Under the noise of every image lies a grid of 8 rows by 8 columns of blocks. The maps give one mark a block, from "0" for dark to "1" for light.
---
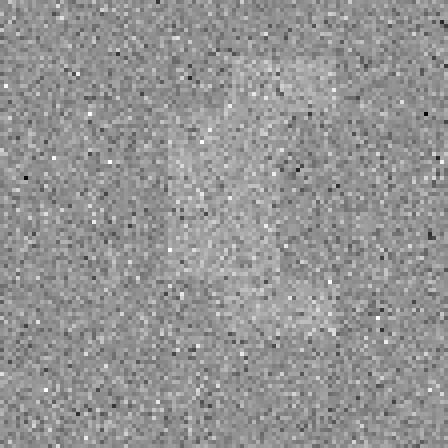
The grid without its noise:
00000000
00001100
00011000
00011000
00011000
00001100
00000000
00000000
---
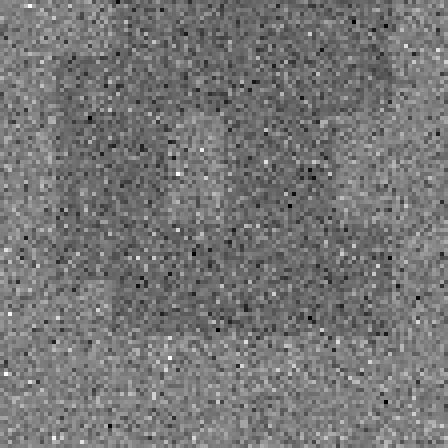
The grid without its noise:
11000001
10000001
10010011
10010011
10000001
11000001
11111111
11111111
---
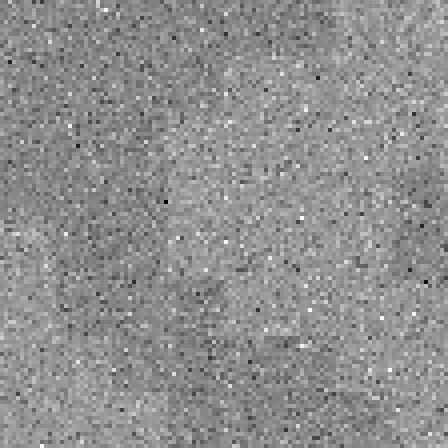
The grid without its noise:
00000011
00001111
00011111
00011110
10011110
10001111
11000011
11100001
